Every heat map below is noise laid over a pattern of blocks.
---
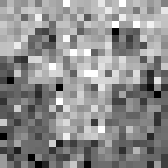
left and right mirror each other
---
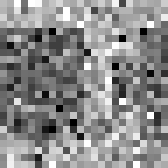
top and bottom mirror each other
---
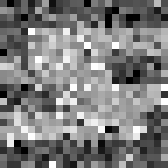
the same after a half turn
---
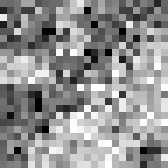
mirrored about the diagonal from the top left
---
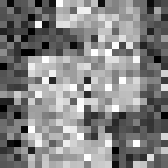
the same after a half turn
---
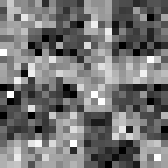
no symmetry
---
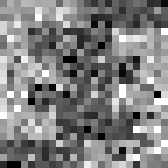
the same after a half turn
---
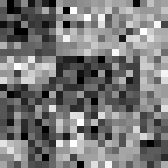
no symmetry
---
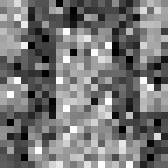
left and right mirror each other
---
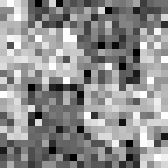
the same after a half turn
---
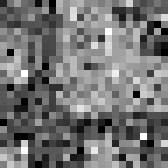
mirrored about the diagonal from the bottom left
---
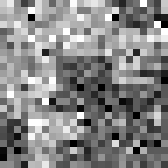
mirrored about the diagonal from the top left
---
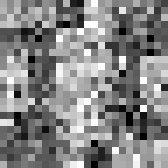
the same after a half turn
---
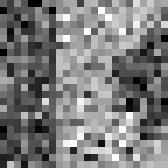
top and bottom mirror each other
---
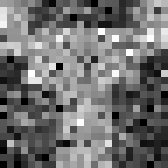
left and right mirror each other
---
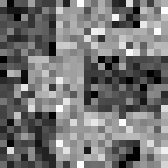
top and bottom mirror each other
